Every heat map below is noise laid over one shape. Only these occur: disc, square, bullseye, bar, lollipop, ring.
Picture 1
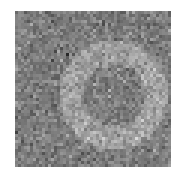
ring
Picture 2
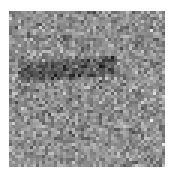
bar
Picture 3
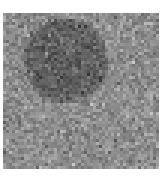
disc
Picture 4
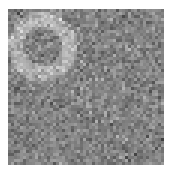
ring
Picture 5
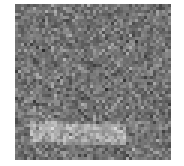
bar
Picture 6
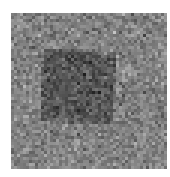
square
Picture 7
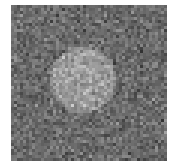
disc
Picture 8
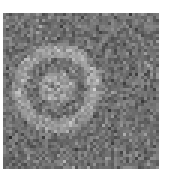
bullseye
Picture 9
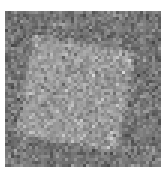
square
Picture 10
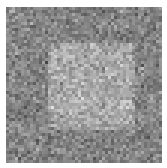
square
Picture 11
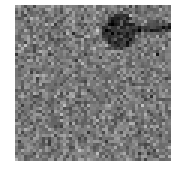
lollipop
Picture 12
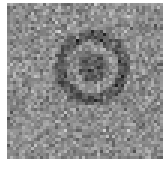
bullseye
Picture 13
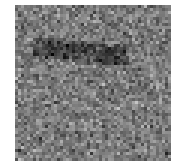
bar
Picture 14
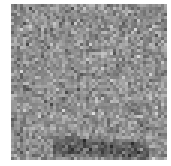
bar
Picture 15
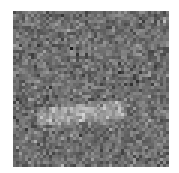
bar
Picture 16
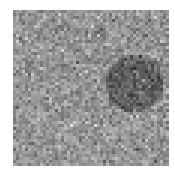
disc
